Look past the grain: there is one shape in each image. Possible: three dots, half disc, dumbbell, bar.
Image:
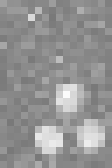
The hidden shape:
three dots
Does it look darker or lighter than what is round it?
lighter
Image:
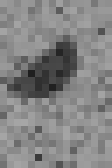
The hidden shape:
half disc
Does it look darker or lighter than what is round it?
darker
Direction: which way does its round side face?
down and right
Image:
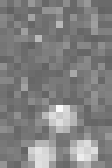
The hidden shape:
three dots
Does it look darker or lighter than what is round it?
lighter
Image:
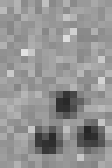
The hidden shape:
three dots
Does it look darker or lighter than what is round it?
darker
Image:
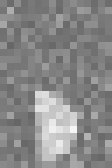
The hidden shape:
half disc
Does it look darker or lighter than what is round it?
lighter
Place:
bottom middle
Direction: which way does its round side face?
right
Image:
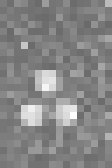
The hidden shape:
three dots
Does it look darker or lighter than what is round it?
lighter
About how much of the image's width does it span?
half
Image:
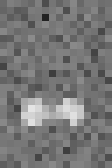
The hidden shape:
dumbbell
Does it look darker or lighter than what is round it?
lighter
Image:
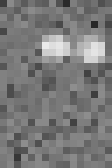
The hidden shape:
dumbbell
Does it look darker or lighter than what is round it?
lighter
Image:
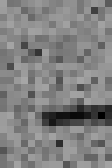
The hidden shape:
bar
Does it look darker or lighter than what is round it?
darker
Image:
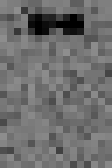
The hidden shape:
dumbbell
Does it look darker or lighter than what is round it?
darker
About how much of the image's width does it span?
half
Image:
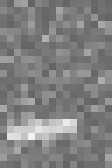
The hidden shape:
bar
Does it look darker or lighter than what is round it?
lighter
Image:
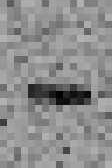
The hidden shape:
bar
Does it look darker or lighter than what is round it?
darker
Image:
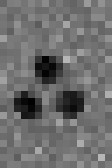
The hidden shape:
three dots
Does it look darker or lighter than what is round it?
darker
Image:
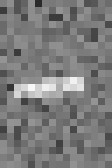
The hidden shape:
bar
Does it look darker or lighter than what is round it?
lighter
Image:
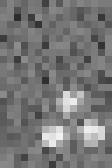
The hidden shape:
three dots
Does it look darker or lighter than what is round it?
lighter
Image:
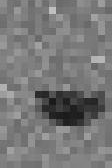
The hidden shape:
half disc
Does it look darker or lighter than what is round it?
darker
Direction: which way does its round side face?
down
